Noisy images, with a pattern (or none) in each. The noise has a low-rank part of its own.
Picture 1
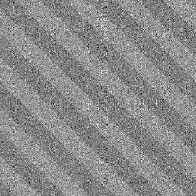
diagonal stripes
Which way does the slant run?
top left to bottom right
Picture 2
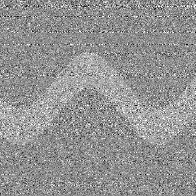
a wavy band
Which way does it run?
left to right
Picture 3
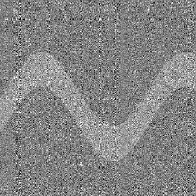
a wavy band
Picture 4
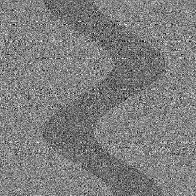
a wavy band
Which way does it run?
top to bottom
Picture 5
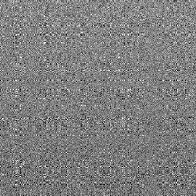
a smooth slope
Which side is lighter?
top
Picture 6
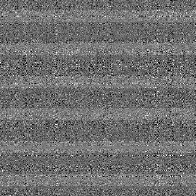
horizontal stripes
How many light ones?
6
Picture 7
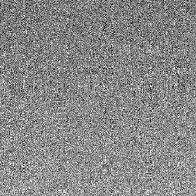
a smooth slope
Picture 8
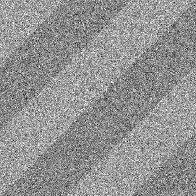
diagonal stripes
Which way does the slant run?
bottom left to top right
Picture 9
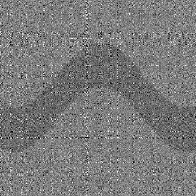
a wavy band
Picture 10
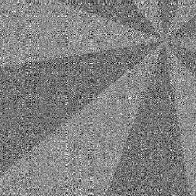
spokes from one point
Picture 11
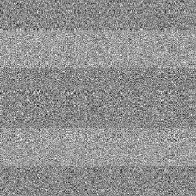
horizontal stripes
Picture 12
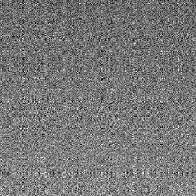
a smooth slope
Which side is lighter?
bottom
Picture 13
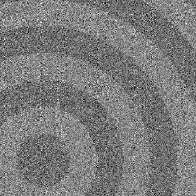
rings round one point
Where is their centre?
bottom left
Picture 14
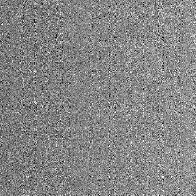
a smooth slope
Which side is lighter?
right
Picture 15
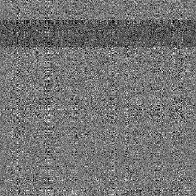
one horizontal stripe
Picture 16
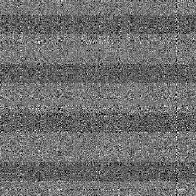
horizontal stripes
